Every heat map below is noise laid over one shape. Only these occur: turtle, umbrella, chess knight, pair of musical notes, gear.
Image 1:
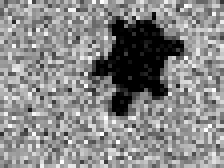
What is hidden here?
dark turtle
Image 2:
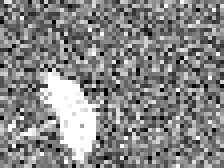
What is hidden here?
light umbrella
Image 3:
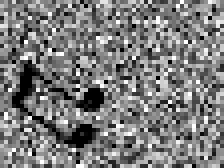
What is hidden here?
dark pair of musical notes
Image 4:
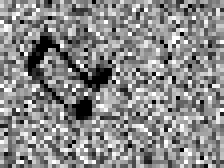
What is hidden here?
dark pair of musical notes
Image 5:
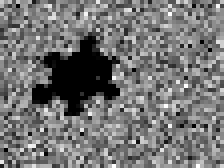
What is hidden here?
dark turtle
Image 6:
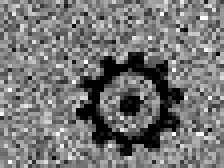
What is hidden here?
dark gear
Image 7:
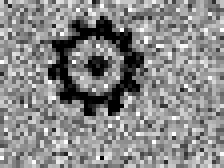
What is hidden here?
dark gear
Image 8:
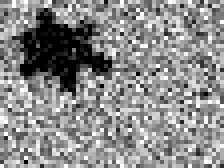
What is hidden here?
dark turtle
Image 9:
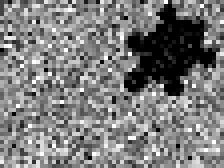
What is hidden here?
dark turtle
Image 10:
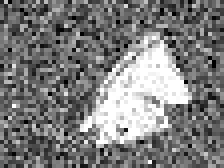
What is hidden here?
light chess knight
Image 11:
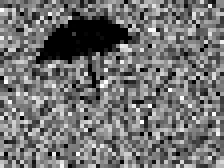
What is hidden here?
dark umbrella
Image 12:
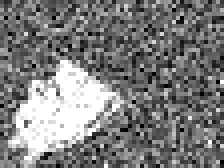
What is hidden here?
light chess knight
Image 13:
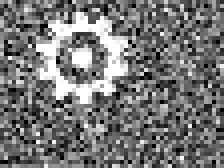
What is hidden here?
light gear
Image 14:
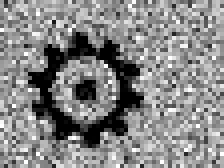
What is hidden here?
dark gear
